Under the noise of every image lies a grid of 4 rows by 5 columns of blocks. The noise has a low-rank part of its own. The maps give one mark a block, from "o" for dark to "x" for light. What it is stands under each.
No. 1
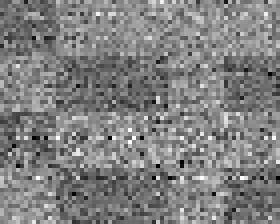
oxxxx
xooxo
oxxxx
xooxo
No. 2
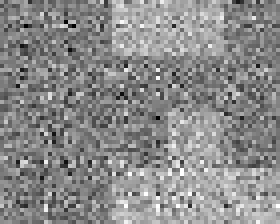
ooxxo
ooooo
oooxo
ooxxx
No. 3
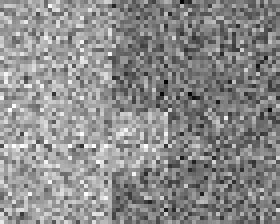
xxooo
xxooo
xxxoo
xxooo
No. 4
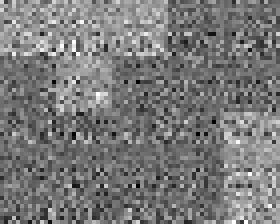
xxxoo
oxooo
oooox
oooox
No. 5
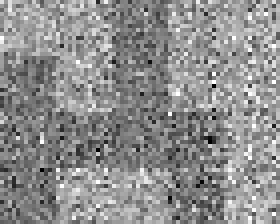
xxoxx
oxoxx
oooox
oxxox
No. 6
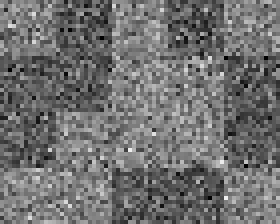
xoxox
ooxxo
oxxxo
xxoox
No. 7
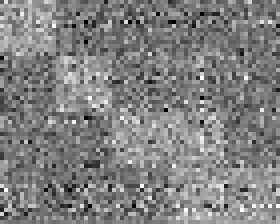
xoooo
oxooo
ooxxo
oooxx
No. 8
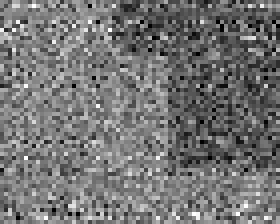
xxooo
xxxoo
xxxoo
xxxxx
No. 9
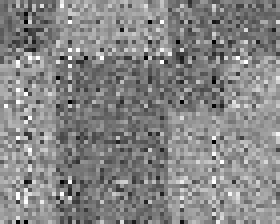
oxxoo
xooox
xooxx
xooxx
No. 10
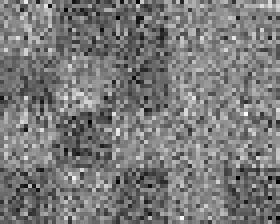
xooxx
oxoxx
xoxxx
oxoxo
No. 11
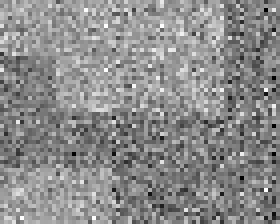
xxxxo
oxxxo
ooooo
xxooo
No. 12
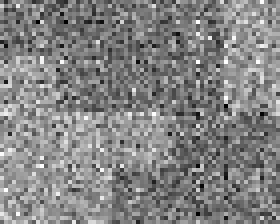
oooox
xooox
xxxoo
xxooo
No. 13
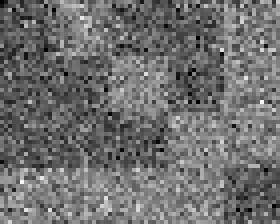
oxoox
ooxox
oooxx
xxxxo
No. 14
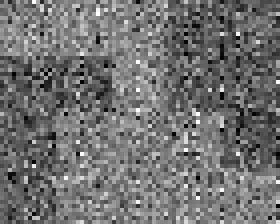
xxxoo
ooxoo
oxxxo
oxxxx
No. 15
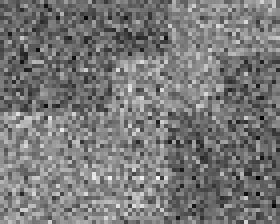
oooxx
ooxxo
xxxoo
xxxoo
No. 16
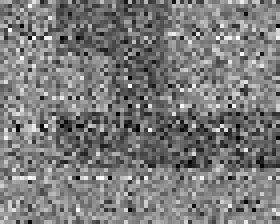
xooxx
xxoxx
xoooo
xxxxx
